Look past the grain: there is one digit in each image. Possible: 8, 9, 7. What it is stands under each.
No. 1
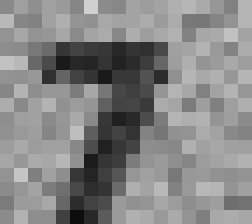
7
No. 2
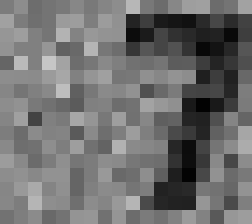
7
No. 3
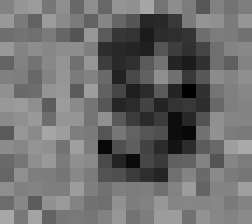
9
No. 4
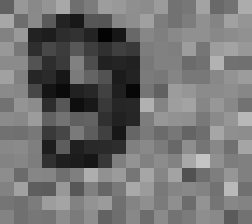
9
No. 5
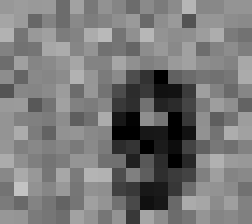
9
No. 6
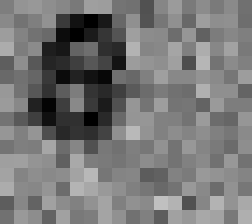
8
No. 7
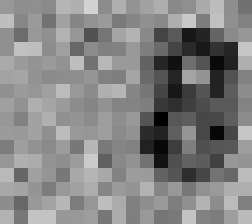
8
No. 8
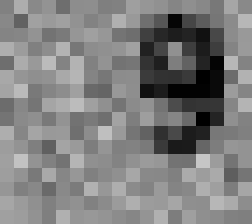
9
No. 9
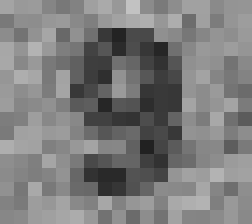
9
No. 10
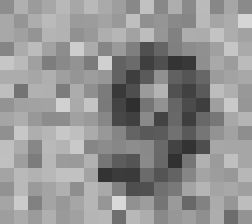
9
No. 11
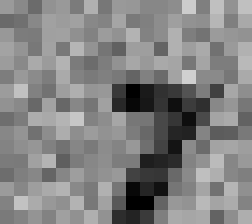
7
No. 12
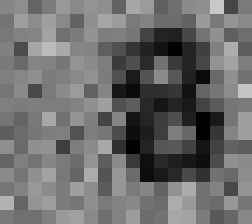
8
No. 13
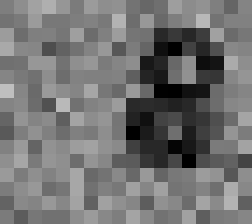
8
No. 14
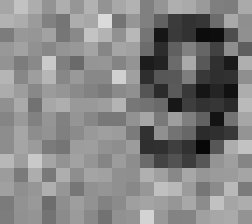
9
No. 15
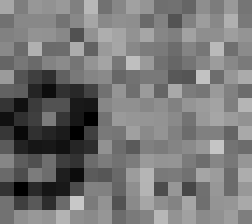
9
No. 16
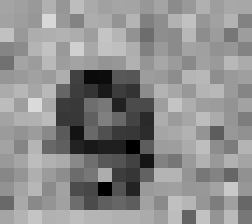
9
